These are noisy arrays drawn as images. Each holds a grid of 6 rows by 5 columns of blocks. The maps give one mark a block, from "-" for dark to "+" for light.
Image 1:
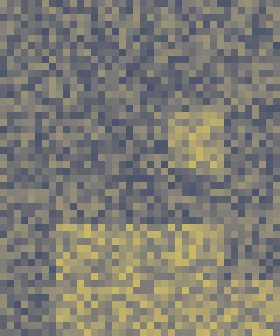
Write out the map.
- - - - -
- - - - -
- - - + -
- - - - -
- + + + -
- + + + +
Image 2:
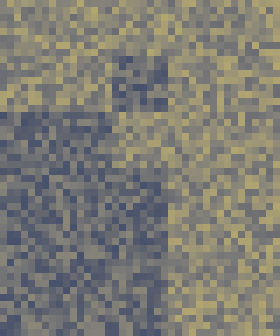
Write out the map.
+ + + + +
+ + - + +
- - + + +
- - - + +
- - - + +
- - - + +
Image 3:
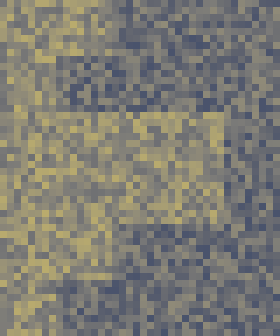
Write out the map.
+ + - - -
+ - - - -
+ + + + -
+ + + + -
+ + - - -
+ - - - -
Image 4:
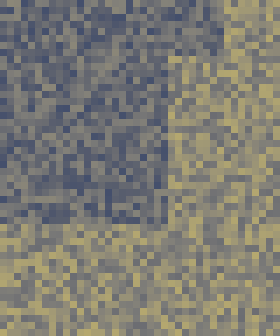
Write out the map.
- - - - +
- - - + +
- - - + +
- - - + +
+ + + + +
+ + + + +
